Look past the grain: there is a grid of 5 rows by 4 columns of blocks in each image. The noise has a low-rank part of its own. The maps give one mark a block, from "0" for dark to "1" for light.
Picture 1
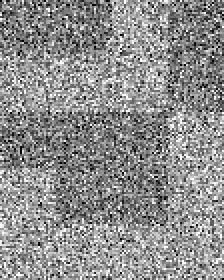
0 0 1 0
1 1 1 0
0 0 0 1
1 0 0 1
1 1 1 1
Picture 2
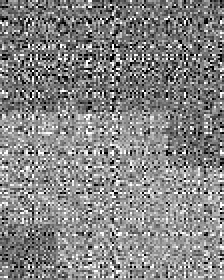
0 0 0 0
0 0 0 0
1 1 1 0
1 1 1 1
0 1 1 1
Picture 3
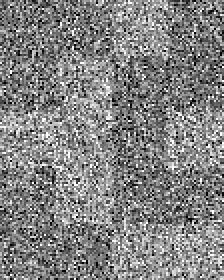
0 0 1 0
0 1 0 0
1 1 0 1
0 1 0 0
0 0 1 1
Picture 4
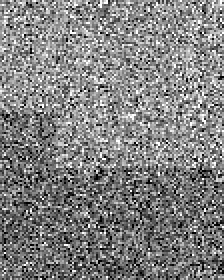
1 1 1 1
1 1 1 1
0 1 1 1
0 0 0 0
0 0 0 0
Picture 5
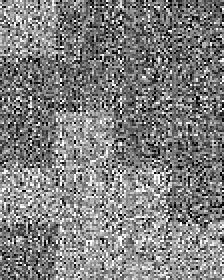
1 0 0 0
0 0 0 0
0 1 0 0
1 1 1 0
0 1 1 1
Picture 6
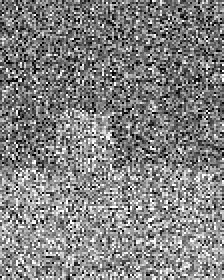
0 0 0 0
0 0 0 0
0 1 0 0
1 1 1 1
1 1 1 1
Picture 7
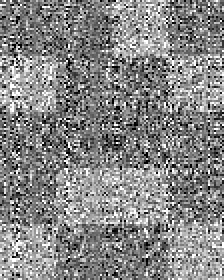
0 0 1 0
1 0 0 1
0 0 0 0
0 1 1 0
1 0 0 1
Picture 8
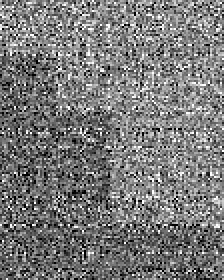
1 1 1 1
0 1 1 1
0 0 1 1
0 0 1 1
0 0 0 0
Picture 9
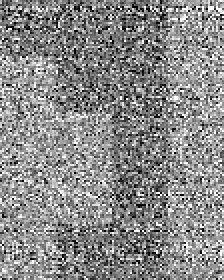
0 0 0 1
1 0 0 1
1 1 0 1
1 1 0 1
1 0 0 1
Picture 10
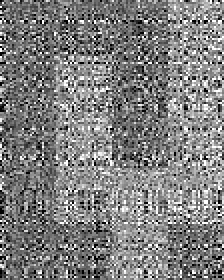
0 0 0 1
0 1 0 1
0 1 0 1
0 1 1 1
0 0 1 0
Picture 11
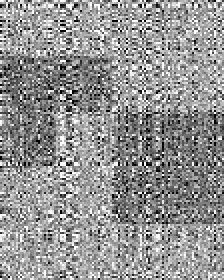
1 1 1 1
0 0 1 1
0 1 0 0
1 1 0 0
1 1 1 1
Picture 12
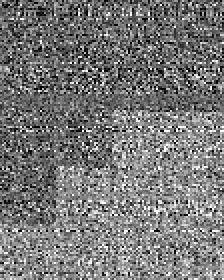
0 0 0 0
0 0 0 0
0 0 1 1
0 1 1 1
1 1 1 1
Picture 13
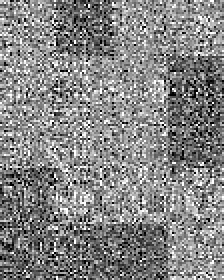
1 0 1 1
1 1 1 0
1 1 1 0
0 1 1 1
0 0 0 1
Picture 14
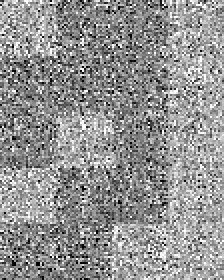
1 0 0 1
0 0 0 1
0 1 0 1
1 0 0 1
0 0 1 1
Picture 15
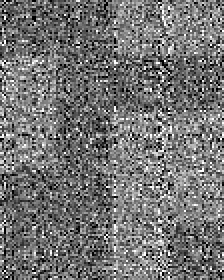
0 0 1 1
1 0 0 0
1 0 1 1
0 0 1 1
0 0 1 0
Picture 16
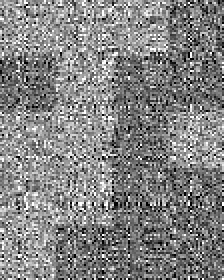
1 1 1 0
0 1 0 0
1 1 0 1
1 1 0 0
1 0 0 0
